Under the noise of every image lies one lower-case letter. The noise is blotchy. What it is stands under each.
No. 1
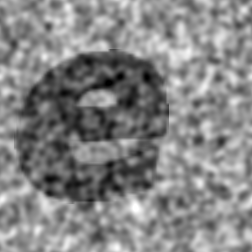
e
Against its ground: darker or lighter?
darker
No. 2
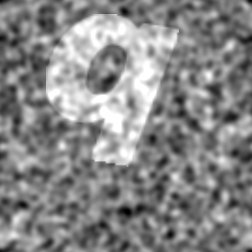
q
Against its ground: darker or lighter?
lighter
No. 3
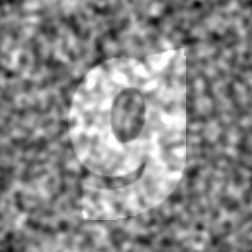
g
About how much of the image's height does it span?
two thirds
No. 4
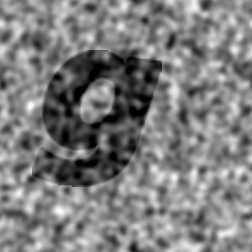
g
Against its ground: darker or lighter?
darker
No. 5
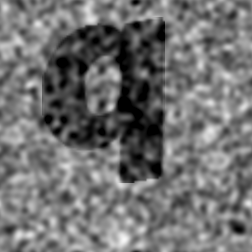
q
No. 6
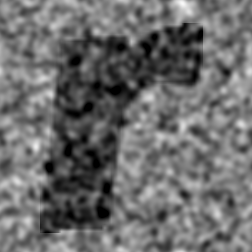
r
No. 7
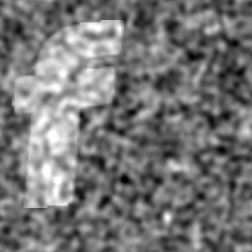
f
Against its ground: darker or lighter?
lighter
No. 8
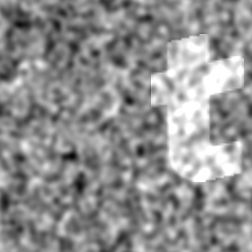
t
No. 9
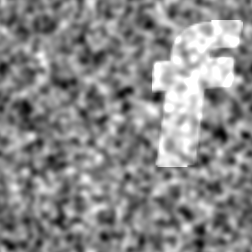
f
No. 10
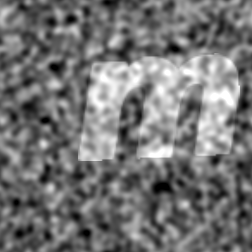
m
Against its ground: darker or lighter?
lighter
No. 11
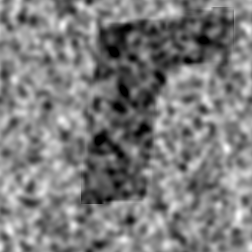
r
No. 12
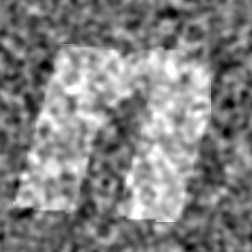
n
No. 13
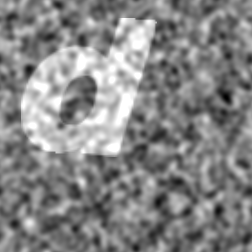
d
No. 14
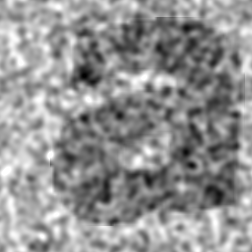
a
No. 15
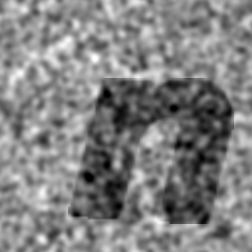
n
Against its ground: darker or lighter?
darker
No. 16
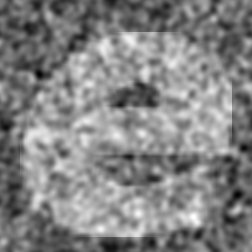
e
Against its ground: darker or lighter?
lighter
